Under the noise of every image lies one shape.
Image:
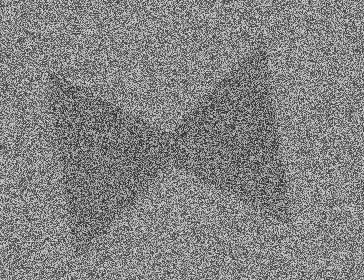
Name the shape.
bow tie
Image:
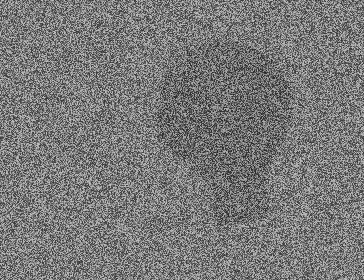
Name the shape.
light bulb
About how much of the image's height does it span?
two thirds
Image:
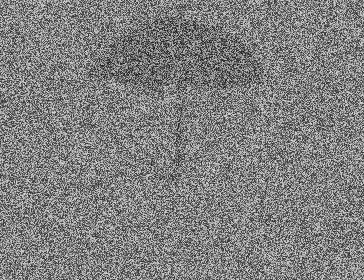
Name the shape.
umbrella
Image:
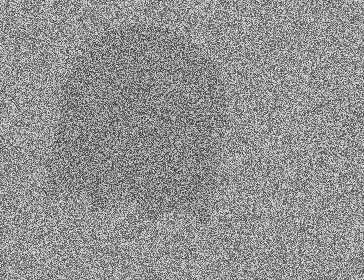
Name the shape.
ghost
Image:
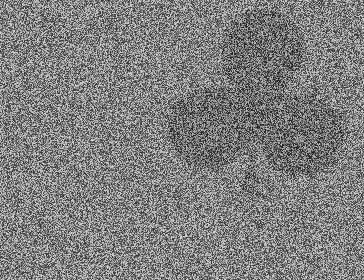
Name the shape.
club
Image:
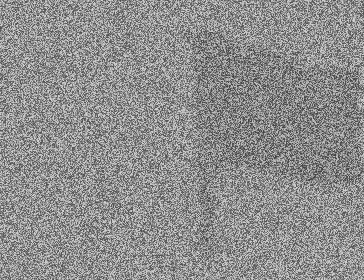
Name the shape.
flag
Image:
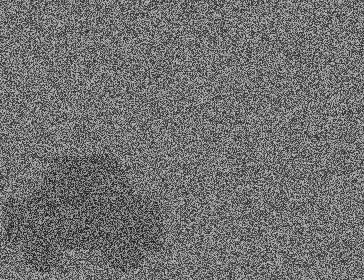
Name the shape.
car
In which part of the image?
bottom left
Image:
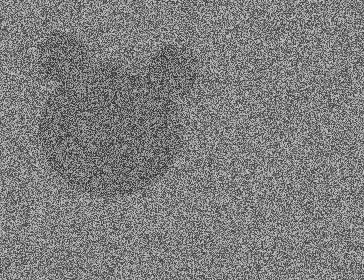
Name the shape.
bear's head
